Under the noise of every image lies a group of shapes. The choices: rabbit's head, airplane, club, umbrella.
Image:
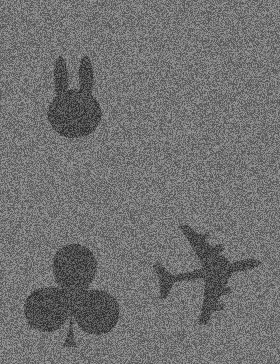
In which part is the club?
bottom left
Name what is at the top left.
rabbit's head
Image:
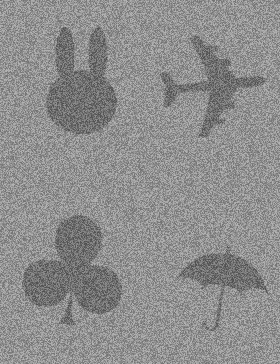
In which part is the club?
bottom left
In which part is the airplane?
top right
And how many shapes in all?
4
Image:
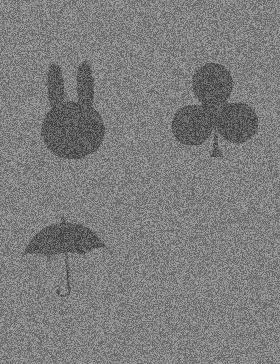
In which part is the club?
top right
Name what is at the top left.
rabbit's head
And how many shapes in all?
3
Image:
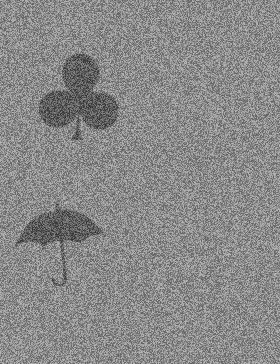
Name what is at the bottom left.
umbrella
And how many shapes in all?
2
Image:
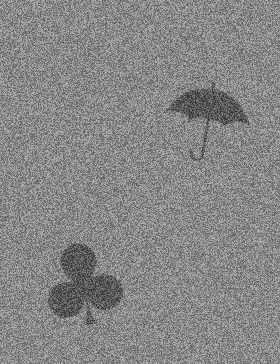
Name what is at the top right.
umbrella
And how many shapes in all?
2
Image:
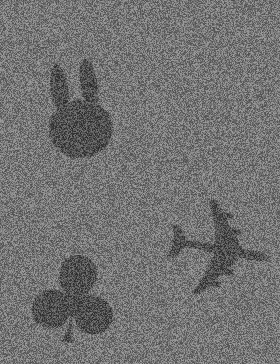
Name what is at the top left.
rabbit's head
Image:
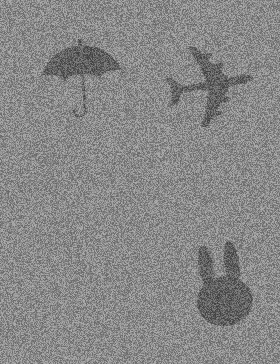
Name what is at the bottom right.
rabbit's head
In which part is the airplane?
top right
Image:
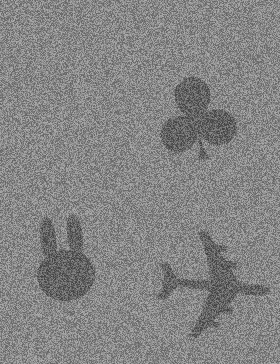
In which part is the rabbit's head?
bottom left
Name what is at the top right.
club
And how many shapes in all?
3
